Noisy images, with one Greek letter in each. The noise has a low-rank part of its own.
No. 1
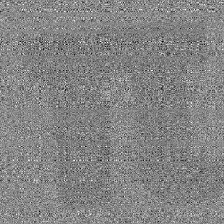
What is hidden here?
dark pi
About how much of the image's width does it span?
nearly all
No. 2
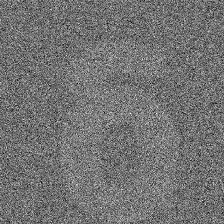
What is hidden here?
light delta
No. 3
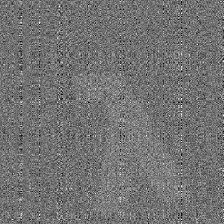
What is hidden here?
light lambda
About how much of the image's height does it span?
two thirds
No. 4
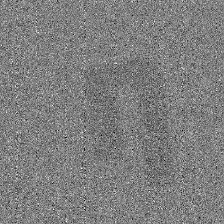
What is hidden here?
dark eta
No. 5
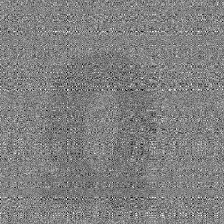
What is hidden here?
dark omega
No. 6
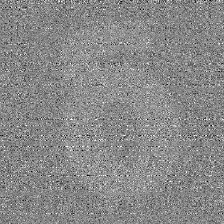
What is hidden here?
light delta
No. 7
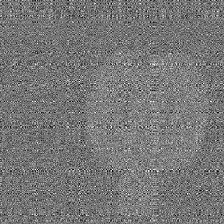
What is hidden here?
light phi
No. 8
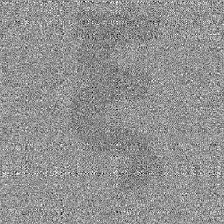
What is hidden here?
dark xi
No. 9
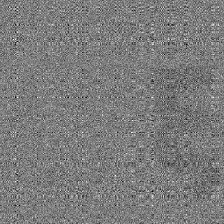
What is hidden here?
dark xi
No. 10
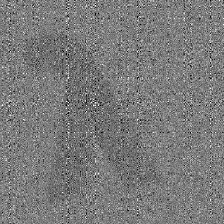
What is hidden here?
dark lambda
